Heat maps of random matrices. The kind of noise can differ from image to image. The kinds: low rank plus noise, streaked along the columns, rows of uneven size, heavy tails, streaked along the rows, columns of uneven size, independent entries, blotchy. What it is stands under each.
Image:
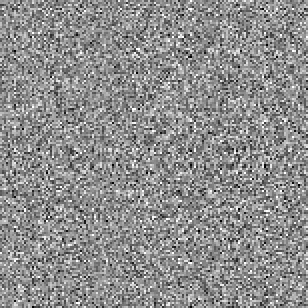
low rank plus noise
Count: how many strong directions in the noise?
three or four
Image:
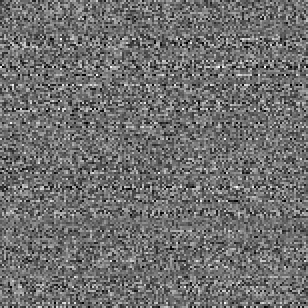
rows of uneven size
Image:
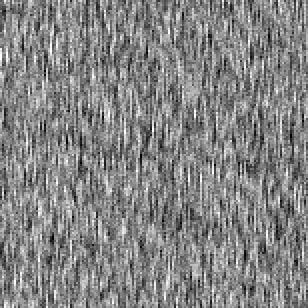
streaked along the columns
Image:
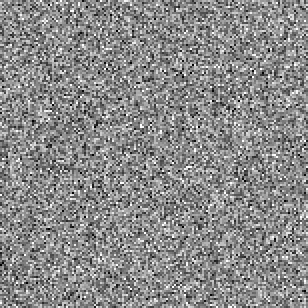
independent entries
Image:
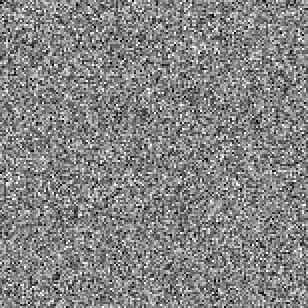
independent entries
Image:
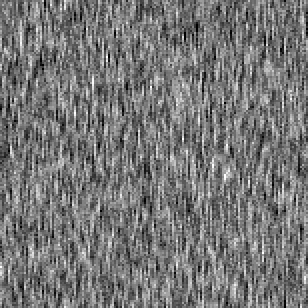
streaked along the columns
